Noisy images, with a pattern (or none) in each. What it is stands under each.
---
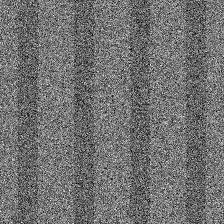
vertical stripes
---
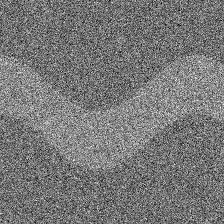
a wavy band
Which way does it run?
left to right
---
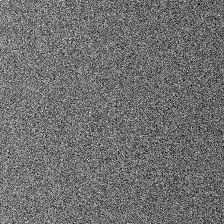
a smooth slope
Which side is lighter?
left
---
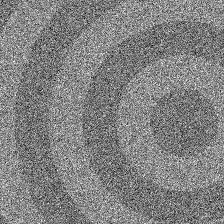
rings round one point
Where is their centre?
middle right
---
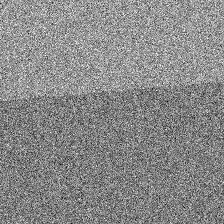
a sharp edge
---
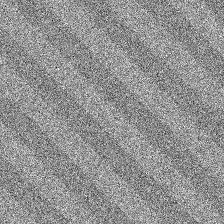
diagonal stripes
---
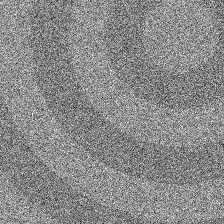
rings round one point
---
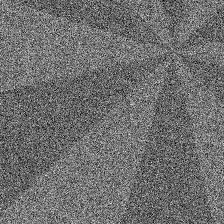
spokes from one point
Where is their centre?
top right
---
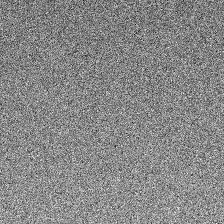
a smooth slope
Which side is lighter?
bottom
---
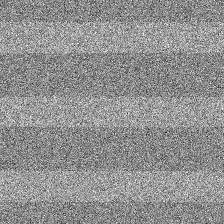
horizontal stripes
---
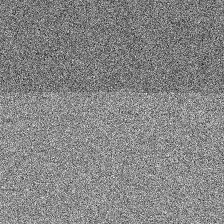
a sharp edge
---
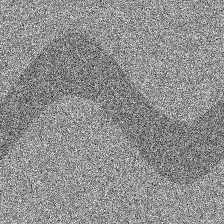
a wavy band
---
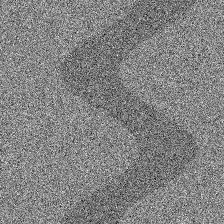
a wavy band
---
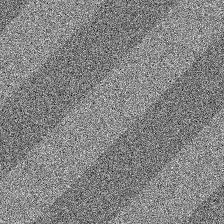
diagonal stripes
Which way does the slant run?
bottom left to top right
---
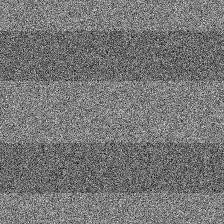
horizontal stripes
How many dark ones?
2
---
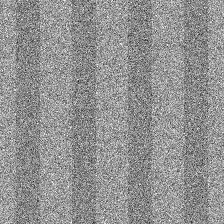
vertical stripes
